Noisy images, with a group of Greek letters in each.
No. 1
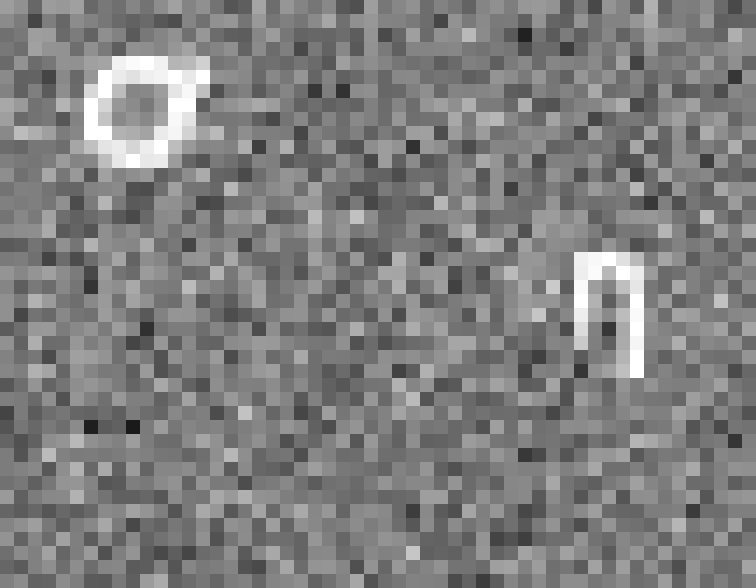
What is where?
top left: sigma; middle right: eta
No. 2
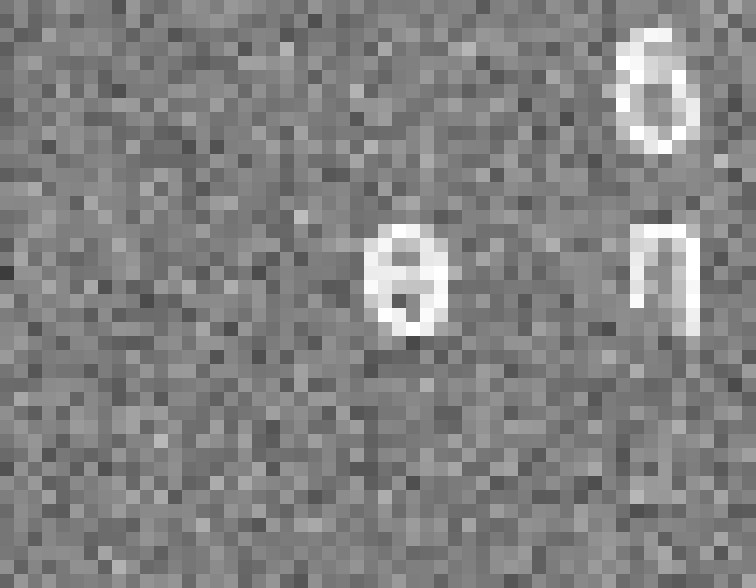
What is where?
top right: delta; centre: theta; middle right: eta
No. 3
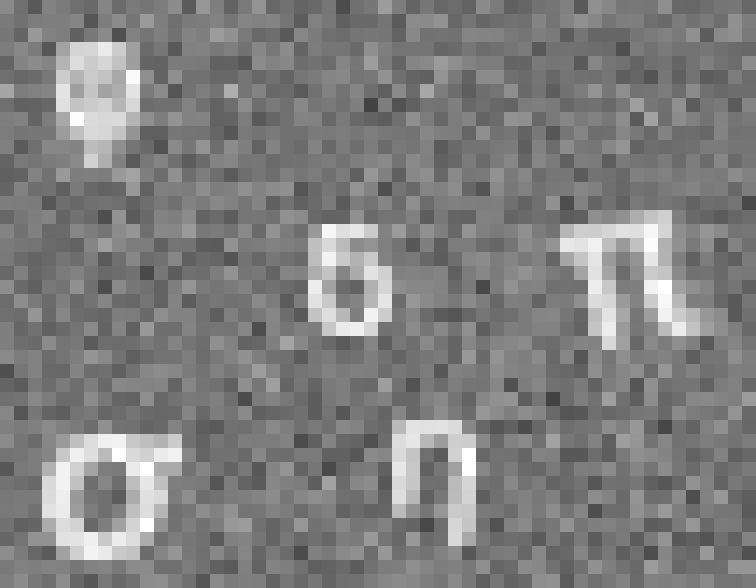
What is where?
top left: phi; centre: delta; middle right: pi; bottom left: sigma; bottom middle: eta
